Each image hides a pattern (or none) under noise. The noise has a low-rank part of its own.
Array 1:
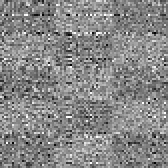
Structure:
a checkerboard
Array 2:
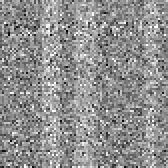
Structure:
bands of columns
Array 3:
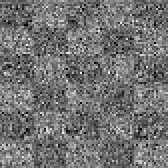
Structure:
a checkerboard
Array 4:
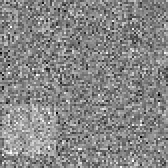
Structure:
one block
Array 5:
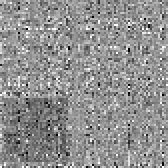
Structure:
one block
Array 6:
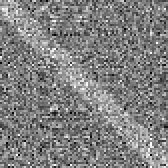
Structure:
a diagonal band
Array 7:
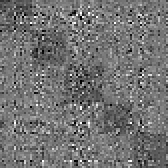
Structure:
blocks along the diagonal
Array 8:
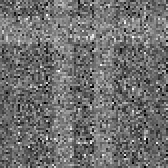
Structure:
bands of rows crossing bands of columns
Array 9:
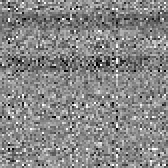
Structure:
bands of rows
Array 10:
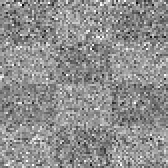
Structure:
a checkerboard
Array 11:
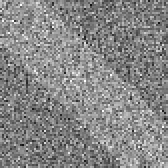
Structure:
a diagonal band
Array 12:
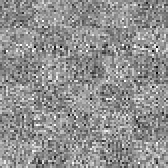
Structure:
a checkerboard
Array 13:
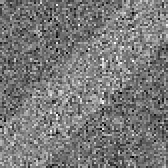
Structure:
a diagonal band
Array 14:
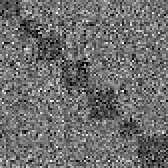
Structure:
blocks along the diagonal
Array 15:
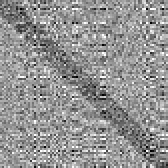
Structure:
a diagonal band
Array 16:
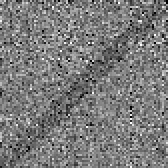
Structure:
a diagonal band
